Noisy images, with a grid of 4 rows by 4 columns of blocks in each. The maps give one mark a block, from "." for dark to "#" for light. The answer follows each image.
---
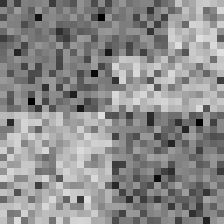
...#
..##
##..
##..
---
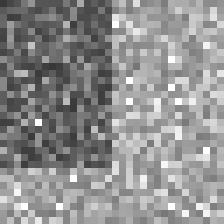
..##
..##
..##
####
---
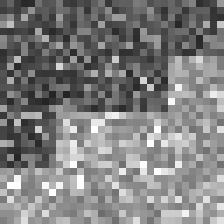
....
...#
.###
####
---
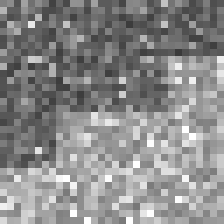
....
...#
.###
####
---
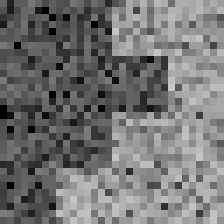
..##
...#
..##
.###
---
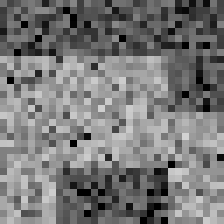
....
###.
####
#..#
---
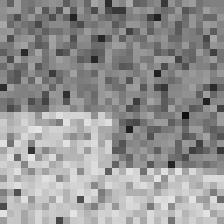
....
....
##..
####
